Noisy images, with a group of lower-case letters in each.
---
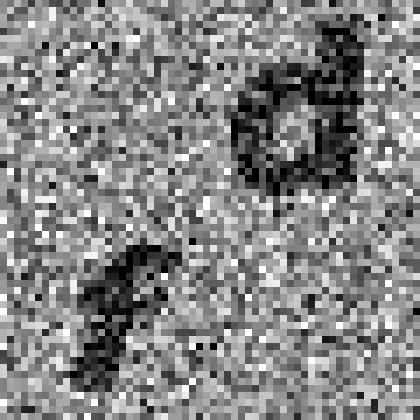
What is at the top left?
nothing
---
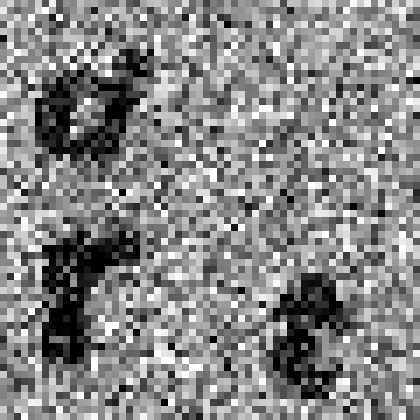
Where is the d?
top left
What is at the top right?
nothing
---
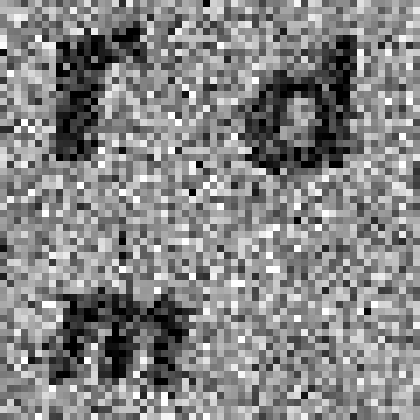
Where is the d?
top right
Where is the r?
top left
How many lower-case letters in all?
3
